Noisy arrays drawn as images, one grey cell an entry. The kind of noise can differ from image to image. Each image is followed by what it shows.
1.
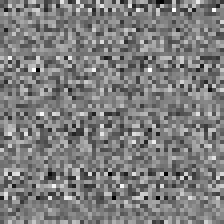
rows of uneven size
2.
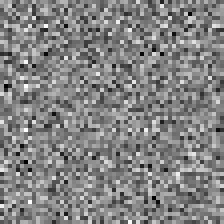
low rank plus noise
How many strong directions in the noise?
two
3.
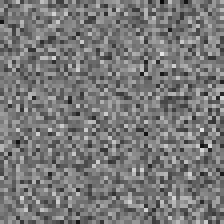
low rank plus noise
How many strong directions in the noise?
one
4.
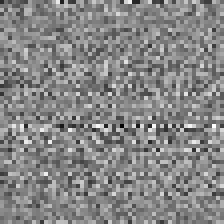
rows of uneven size
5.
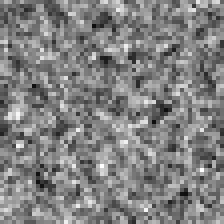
blotchy
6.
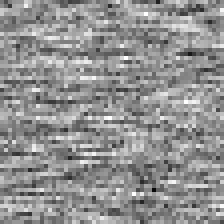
streaked along the rows
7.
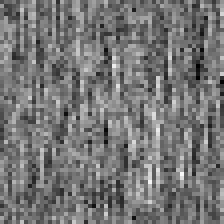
streaked along the columns
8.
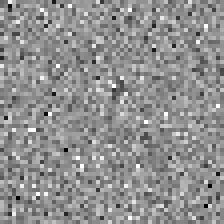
heavy tails
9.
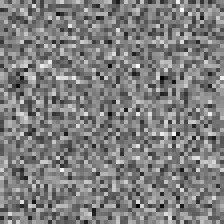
low rank plus noise
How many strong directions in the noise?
one
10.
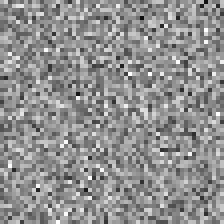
independent entries
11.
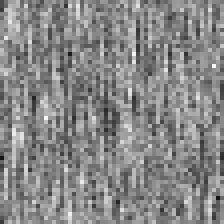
streaked along the columns
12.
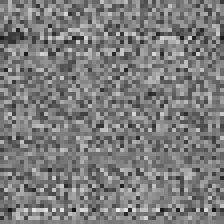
rows of uneven size
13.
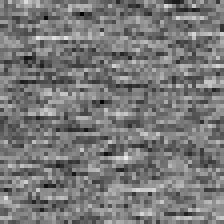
streaked along the rows
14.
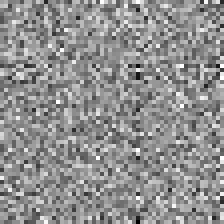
low rank plus noise
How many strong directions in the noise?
one
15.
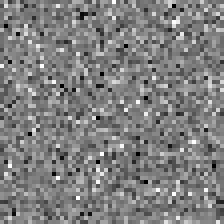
heavy tails
